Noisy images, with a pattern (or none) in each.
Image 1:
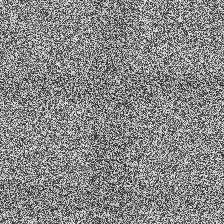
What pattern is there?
bands of rows crossing bands of columns
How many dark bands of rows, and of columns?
2 and 1
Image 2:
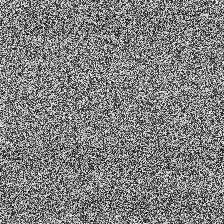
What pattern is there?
bands of rows
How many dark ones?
3
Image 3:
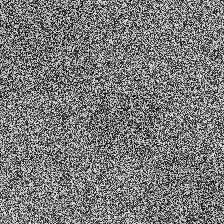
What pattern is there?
blocks along the diagonal
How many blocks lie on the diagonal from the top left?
3
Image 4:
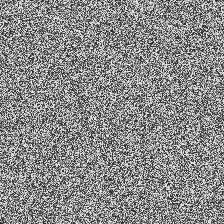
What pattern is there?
only noise
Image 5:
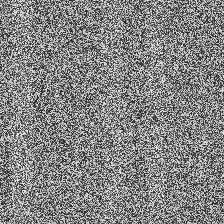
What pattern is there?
bands of columns
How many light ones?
3
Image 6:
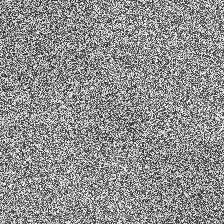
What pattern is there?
blocks along the diagonal
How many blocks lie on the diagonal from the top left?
3
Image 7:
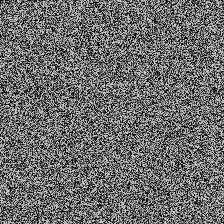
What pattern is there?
only noise
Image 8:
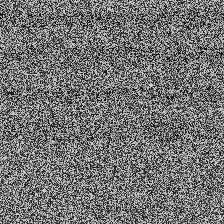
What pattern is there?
bands of rows
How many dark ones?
4
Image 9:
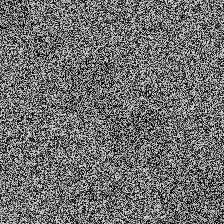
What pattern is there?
blocks along the diagonal
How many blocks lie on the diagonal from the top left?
5
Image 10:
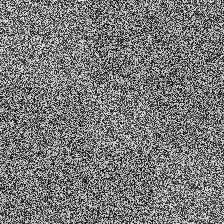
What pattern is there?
blocks along the diagonal
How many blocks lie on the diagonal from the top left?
3
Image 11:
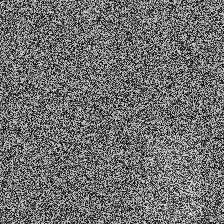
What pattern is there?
one block
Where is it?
bottom right
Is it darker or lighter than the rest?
lighter
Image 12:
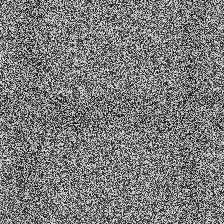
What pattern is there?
bands of rows crossing bands of columns
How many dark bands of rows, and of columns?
1 and 2
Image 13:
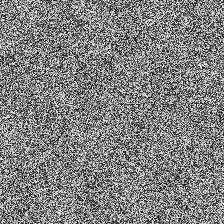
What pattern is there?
a checkerboard
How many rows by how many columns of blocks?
4 by 6
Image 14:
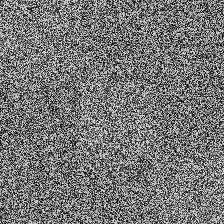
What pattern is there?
blocks along the diagonal
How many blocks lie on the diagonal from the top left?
3
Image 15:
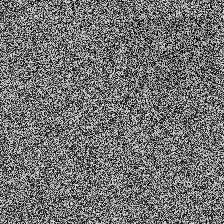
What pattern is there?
one block
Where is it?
top right
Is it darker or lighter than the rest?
darker
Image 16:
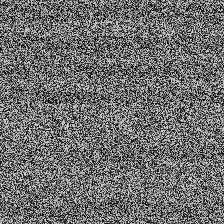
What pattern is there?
bands of rows
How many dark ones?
6
